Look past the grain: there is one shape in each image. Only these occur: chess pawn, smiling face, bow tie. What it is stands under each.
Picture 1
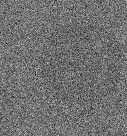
smiling face
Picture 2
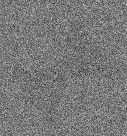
bow tie
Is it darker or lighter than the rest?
darker
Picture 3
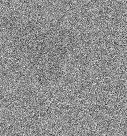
chess pawn
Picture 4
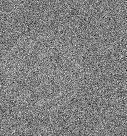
smiling face
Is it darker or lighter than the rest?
lighter
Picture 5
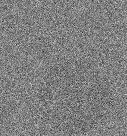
smiling face
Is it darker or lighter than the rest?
darker
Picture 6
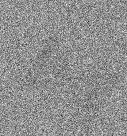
bow tie
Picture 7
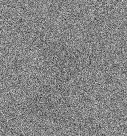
bow tie
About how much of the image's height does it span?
two thirds
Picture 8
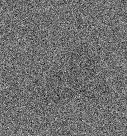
chess pawn
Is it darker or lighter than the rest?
darker
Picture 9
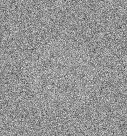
smiling face
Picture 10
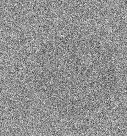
smiling face
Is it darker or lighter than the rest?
darker
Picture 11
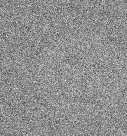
smiling face
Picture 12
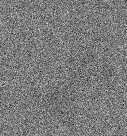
bow tie
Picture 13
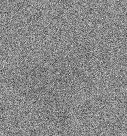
chess pawn
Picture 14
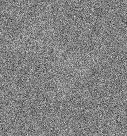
bow tie
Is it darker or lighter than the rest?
lighter
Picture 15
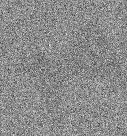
bow tie
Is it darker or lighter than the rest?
darker
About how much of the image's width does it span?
nearly all
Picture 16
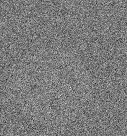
smiling face
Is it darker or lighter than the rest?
lighter
